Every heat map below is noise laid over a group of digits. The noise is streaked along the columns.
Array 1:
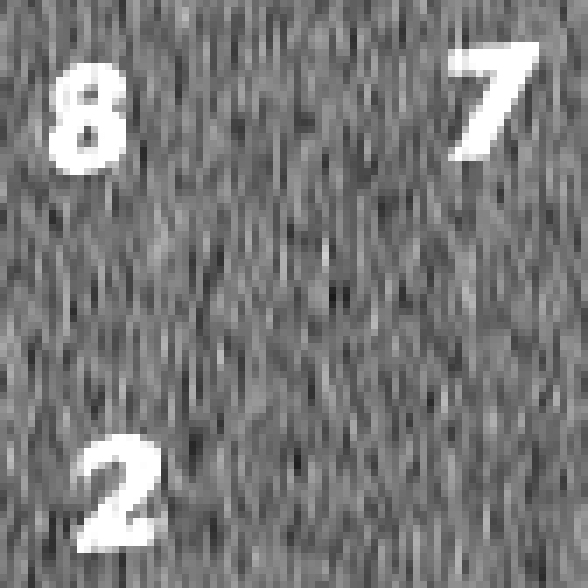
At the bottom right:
nothing
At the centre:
nothing
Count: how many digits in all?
3
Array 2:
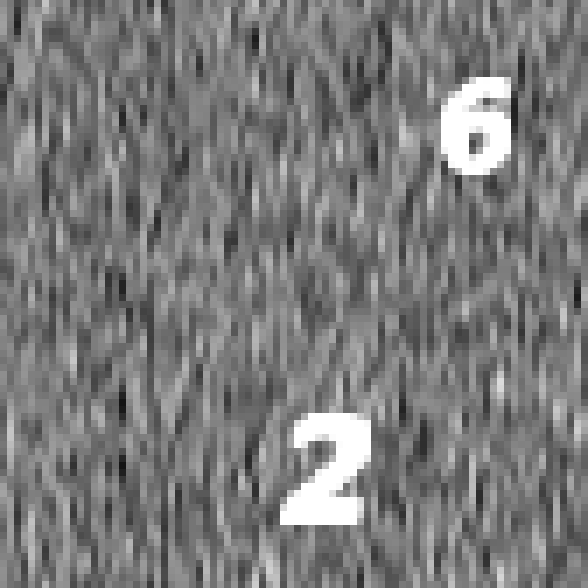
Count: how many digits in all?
2
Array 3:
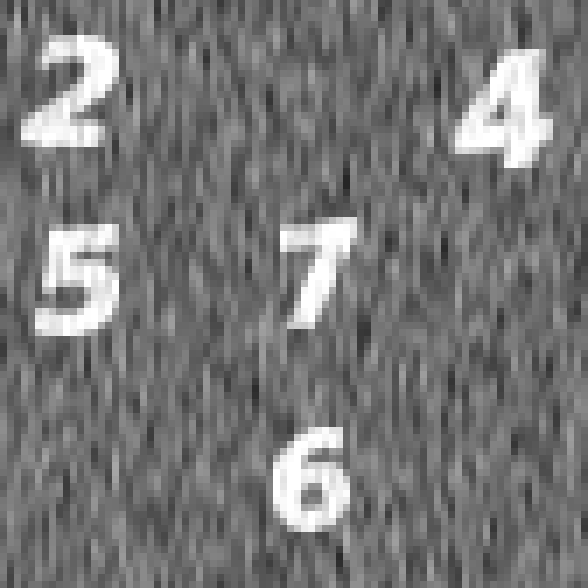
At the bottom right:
nothing
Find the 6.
bottom middle
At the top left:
2
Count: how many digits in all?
5
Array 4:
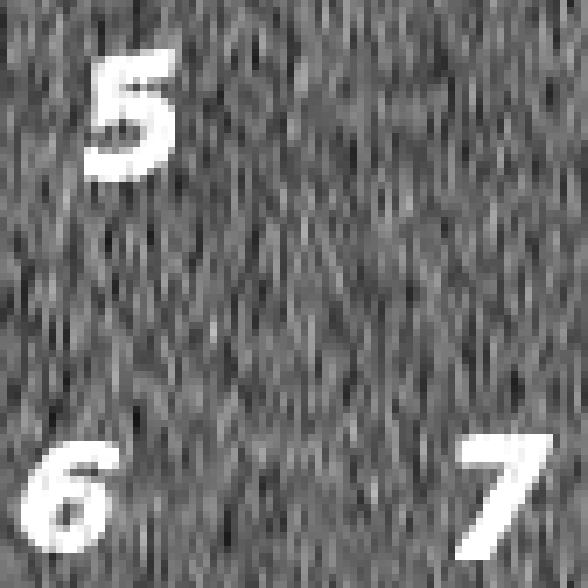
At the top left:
5
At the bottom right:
7
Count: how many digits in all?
3
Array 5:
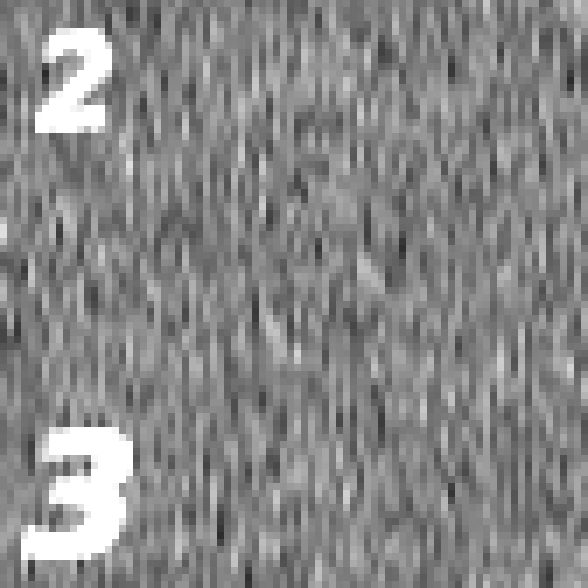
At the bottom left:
3
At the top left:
2
